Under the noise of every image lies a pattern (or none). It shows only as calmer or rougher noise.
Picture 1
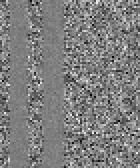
bands of columns
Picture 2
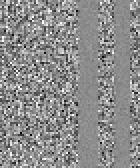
bands of columns
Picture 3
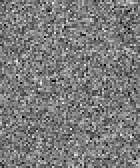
only noise
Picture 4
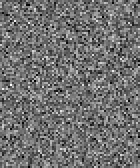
only noise
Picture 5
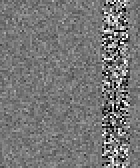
one band of columns
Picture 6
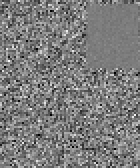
one block
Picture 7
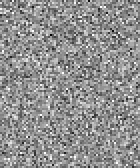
only noise
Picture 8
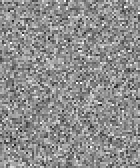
only noise
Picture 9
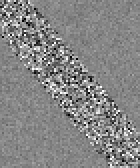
a diagonal band
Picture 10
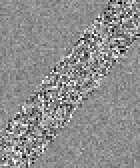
a diagonal band
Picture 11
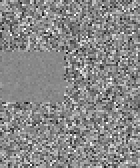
one block
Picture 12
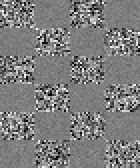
a checkerboard
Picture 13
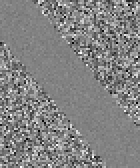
a diagonal band
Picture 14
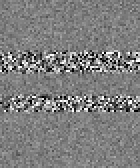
bands of rows
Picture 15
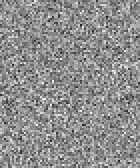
only noise
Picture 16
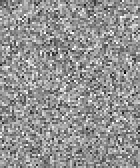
only noise
